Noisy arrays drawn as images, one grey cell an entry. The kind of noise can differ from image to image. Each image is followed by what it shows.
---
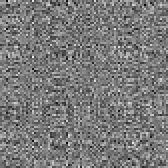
low rank plus noise
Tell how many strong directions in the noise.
five to eight
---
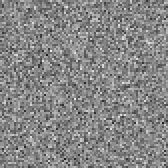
independent entries
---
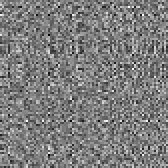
low rank plus noise
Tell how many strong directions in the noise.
three or four
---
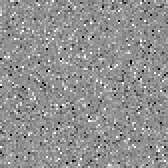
heavy tails
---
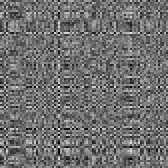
low rank plus noise
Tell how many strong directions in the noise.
one
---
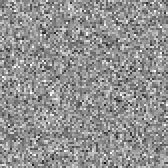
independent entries
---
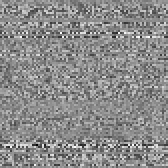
rows of uneven size
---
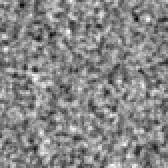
blotchy
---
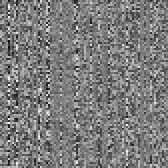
columns of uneven size
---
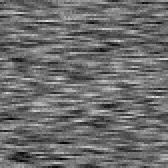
streaked along the rows
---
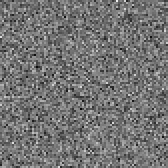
independent entries
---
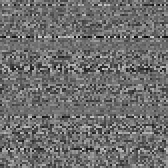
rows of uneven size
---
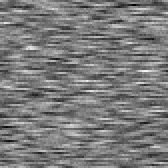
streaked along the rows
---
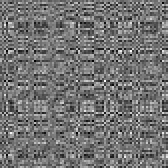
low rank plus noise
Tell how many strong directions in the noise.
one
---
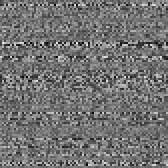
rows of uneven size
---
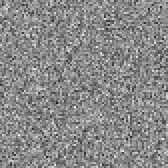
independent entries
